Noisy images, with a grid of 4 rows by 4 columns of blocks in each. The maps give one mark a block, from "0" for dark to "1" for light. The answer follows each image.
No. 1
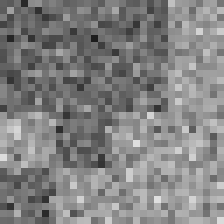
0001
0001
1011
0111
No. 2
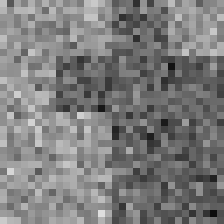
1101
1000
1100
1100
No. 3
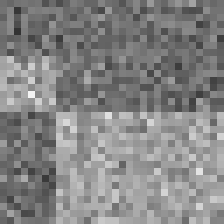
0000
1000
0111
0111
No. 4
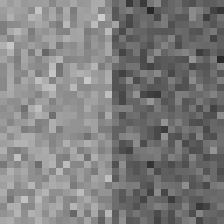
1100
1100
1100
1100
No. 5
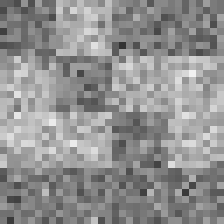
0100
1011
1101
0000
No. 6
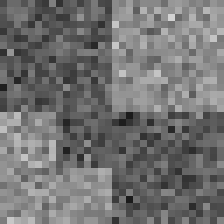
0011
0011
1000
1100
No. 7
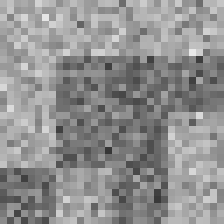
1111
1000
1001
0101
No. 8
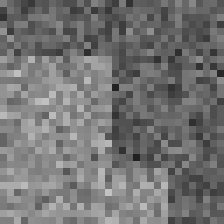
0000
1100
1100
1110
